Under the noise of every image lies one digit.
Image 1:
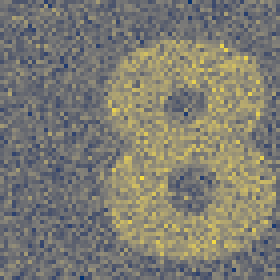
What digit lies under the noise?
8
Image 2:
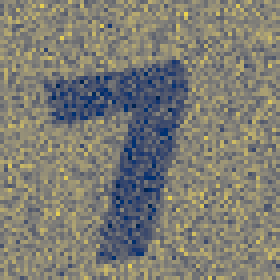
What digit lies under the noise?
7
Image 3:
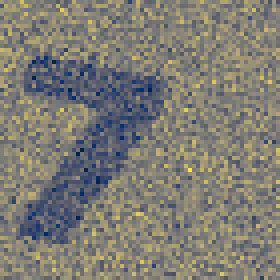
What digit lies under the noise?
7
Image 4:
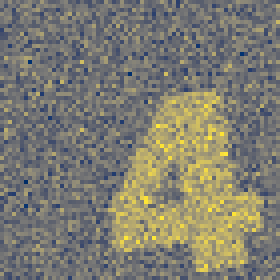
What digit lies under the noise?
4
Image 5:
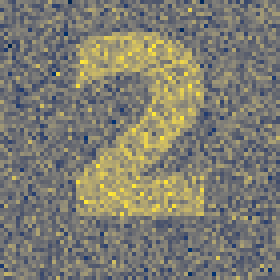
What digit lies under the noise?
2
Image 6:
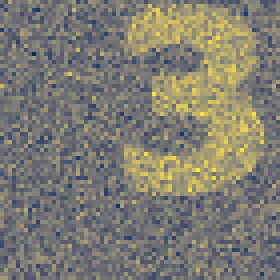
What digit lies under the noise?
3
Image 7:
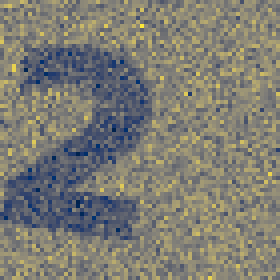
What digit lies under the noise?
2
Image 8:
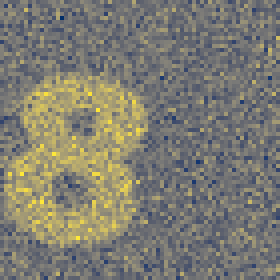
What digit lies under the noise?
8
